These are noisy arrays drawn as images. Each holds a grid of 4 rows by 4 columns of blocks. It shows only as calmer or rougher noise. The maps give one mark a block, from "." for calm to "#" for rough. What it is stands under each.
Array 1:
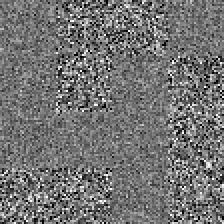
. # # .
. # . #
. . . #
# # . #
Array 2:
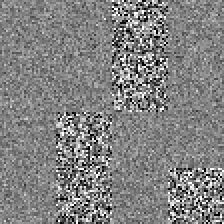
. . # .
. . # .
. # . .
. # . #
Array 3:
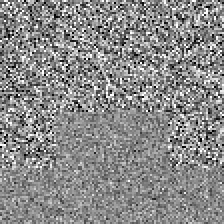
# # # #
# # # #
# . . #
. . . .
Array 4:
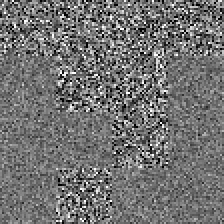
# # # #
. # # .
. . # .
. # . .
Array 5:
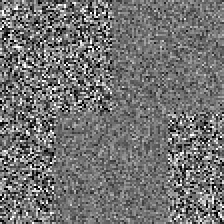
# # . .
# # . .
# . . #
# . . #
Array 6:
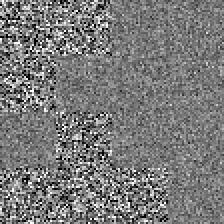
# # . .
# . . .
. # . .
# # # .
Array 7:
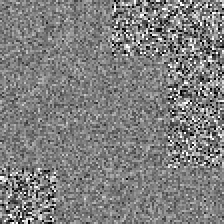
. . # #
. . . #
. . . #
# . . .
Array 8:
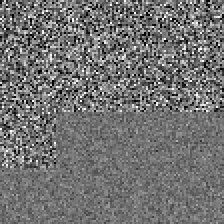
# # # #
# # # #
# . . .
. . . .
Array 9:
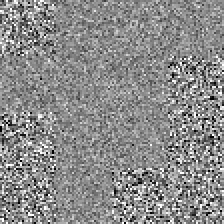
# . . .
. . . #
# . . #
# . # #
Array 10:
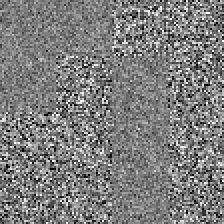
. . # #
. # . #
# # . #
# # . #
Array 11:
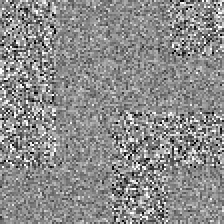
# . . #
# . . .
# . # #
. . # .
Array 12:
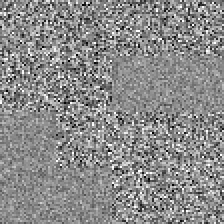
# # # #
# # . .
. # # #
. . # #
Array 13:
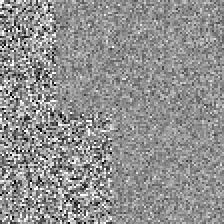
# . . .
# . . .
# # . .
# # . .
